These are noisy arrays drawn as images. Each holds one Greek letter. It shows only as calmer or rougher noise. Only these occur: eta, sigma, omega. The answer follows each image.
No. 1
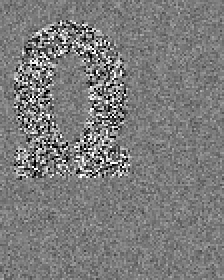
omega
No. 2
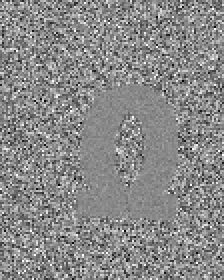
omega
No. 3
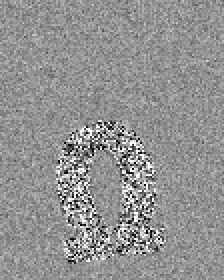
omega
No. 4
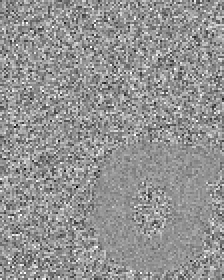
sigma
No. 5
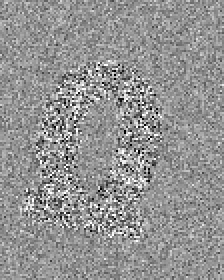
omega
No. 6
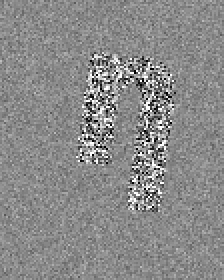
eta
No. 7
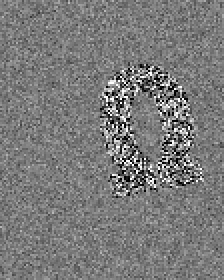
omega
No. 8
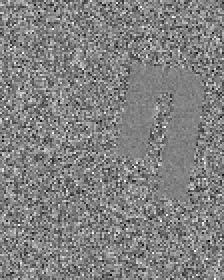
eta
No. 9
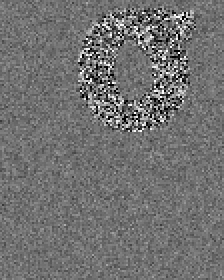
sigma
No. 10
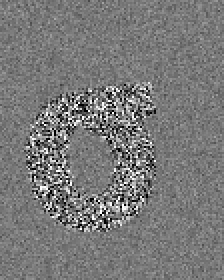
sigma
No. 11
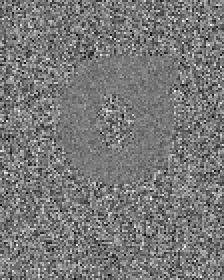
sigma
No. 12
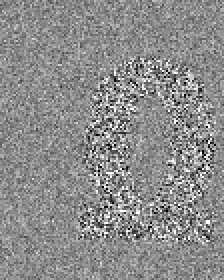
omega
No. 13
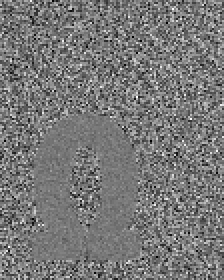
omega
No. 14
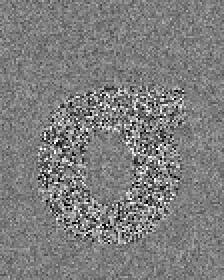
sigma
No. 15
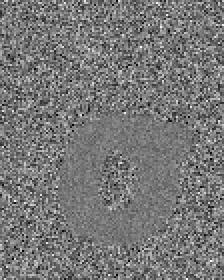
sigma
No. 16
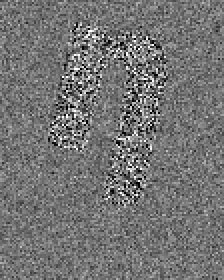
eta
